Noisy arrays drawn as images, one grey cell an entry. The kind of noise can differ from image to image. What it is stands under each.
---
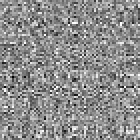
low rank plus noise
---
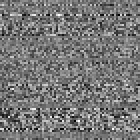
rows of uneven size
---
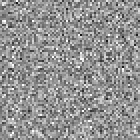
low rank plus noise
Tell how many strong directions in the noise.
five to eight
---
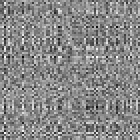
low rank plus noise
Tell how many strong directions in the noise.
one
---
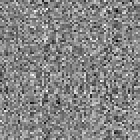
low rank plus noise
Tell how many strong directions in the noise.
three or four
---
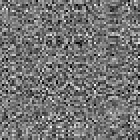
low rank plus noise
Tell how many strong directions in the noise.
three or four
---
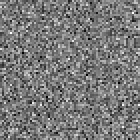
independent entries
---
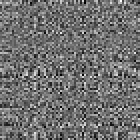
low rank plus noise
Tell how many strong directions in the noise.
two
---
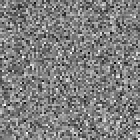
independent entries
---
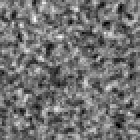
blotchy
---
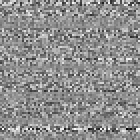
rows of uneven size
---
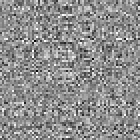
low rank plus noise
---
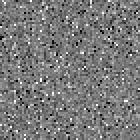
heavy tails
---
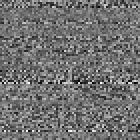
rows of uneven size
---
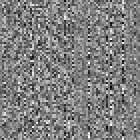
columns of uneven size
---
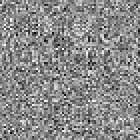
low rank plus noise
